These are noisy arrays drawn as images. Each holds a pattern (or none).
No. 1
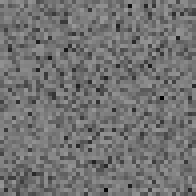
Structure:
only noise
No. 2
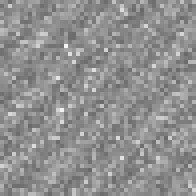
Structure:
diagonal stripes
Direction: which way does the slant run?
bottom left to top right
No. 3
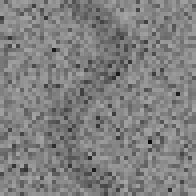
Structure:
a wavy band
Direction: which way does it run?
top to bottom
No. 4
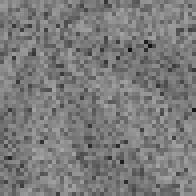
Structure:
spokes from one point
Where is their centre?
top left
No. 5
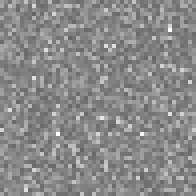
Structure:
only noise
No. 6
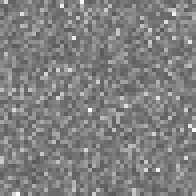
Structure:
only noise
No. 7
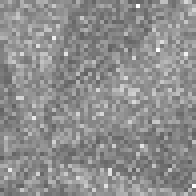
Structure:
spokes from one point
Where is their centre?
bottom left
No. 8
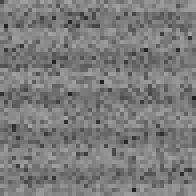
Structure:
horizontal stripes
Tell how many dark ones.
5
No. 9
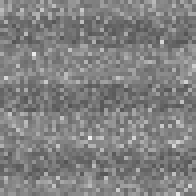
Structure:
horizontal stripes
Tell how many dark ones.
3
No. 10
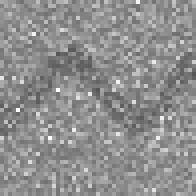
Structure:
a wavy band
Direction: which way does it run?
left to right
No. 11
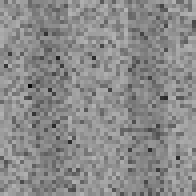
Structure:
vertical stripes
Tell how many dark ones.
2
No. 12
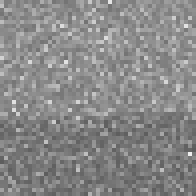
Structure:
a sharp edge
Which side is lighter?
top
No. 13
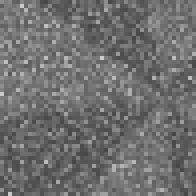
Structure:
spokes from one point
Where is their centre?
middle right
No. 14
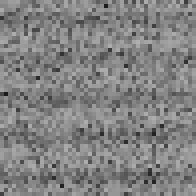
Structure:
horizontal stripes
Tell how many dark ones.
5
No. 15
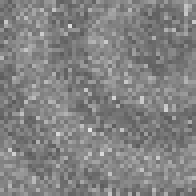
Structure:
rings round one point
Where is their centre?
top right
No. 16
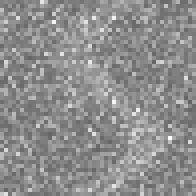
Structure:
a wavy band
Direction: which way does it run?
top to bottom
